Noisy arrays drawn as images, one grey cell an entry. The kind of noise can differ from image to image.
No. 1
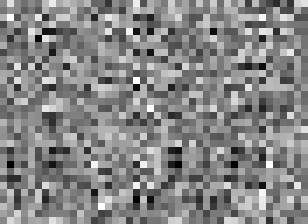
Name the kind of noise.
low rank plus noise
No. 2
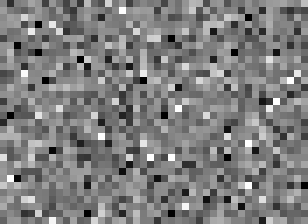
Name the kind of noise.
heavy tails
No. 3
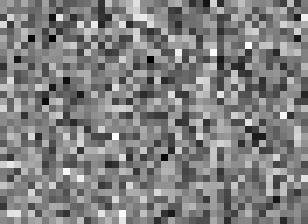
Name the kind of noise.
independent entries
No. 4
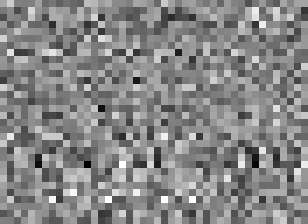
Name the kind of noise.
low rank plus noise
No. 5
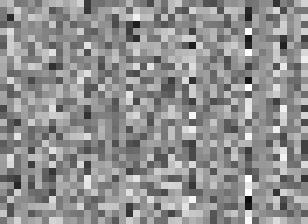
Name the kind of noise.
columns of uneven size
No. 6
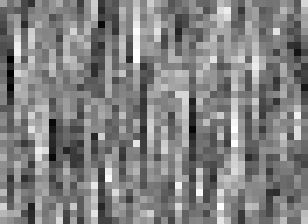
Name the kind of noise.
streaked along the columns
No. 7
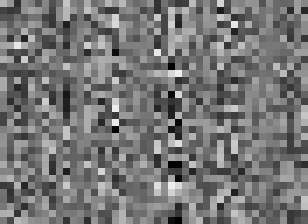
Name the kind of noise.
columns of uneven size
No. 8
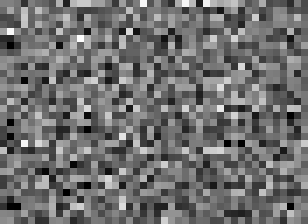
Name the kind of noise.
low rank plus noise
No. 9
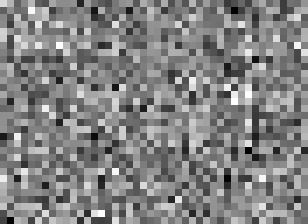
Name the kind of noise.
low rank plus noise
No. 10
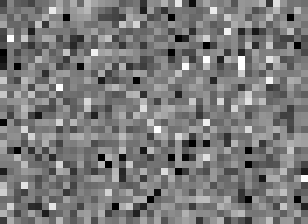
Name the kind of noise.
heavy tails
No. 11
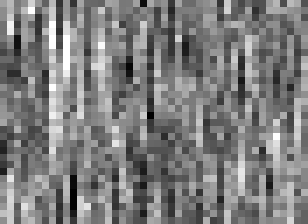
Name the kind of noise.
streaked along the columns
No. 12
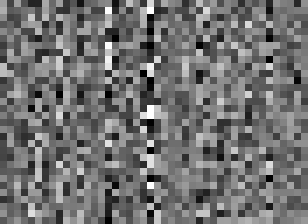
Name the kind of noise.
columns of uneven size
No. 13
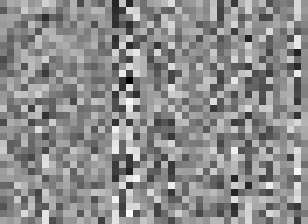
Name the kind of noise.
columns of uneven size
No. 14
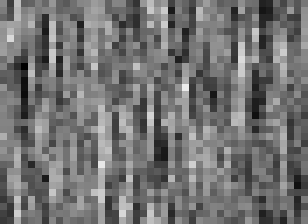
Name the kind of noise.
streaked along the columns
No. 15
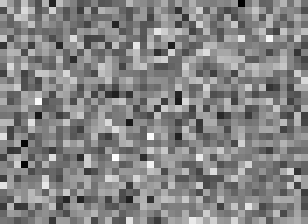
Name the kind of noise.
independent entries
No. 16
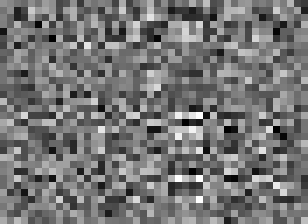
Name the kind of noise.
low rank plus noise
